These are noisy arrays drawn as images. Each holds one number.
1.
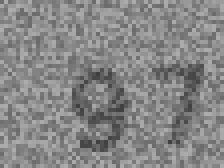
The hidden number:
97
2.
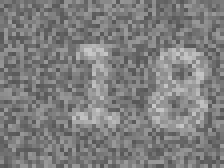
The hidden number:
18
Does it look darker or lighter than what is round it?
lighter
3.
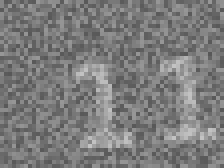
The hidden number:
11
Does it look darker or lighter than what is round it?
lighter
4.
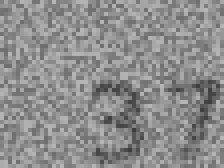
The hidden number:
37
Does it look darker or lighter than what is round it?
darker
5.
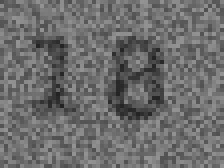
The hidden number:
18
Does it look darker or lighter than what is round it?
darker
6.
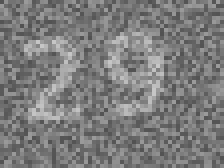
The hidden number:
29
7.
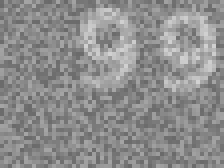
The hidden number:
99
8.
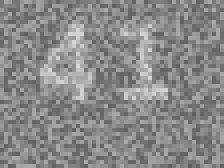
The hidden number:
41
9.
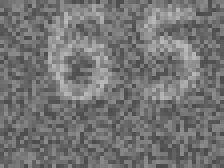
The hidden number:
65
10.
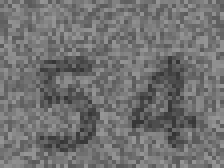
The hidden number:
54
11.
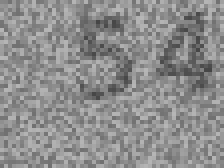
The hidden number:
54
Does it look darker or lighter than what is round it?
darker
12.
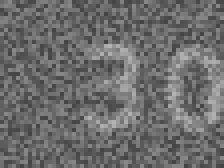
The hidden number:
30
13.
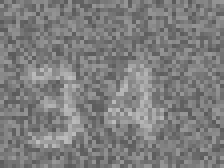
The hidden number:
34
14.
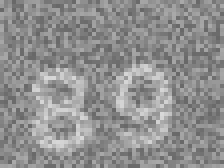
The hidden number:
89
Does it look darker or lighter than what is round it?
lighter
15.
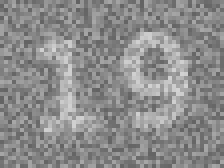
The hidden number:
19
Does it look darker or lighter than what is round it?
lighter
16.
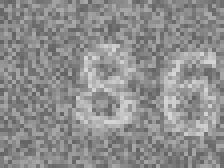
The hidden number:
86
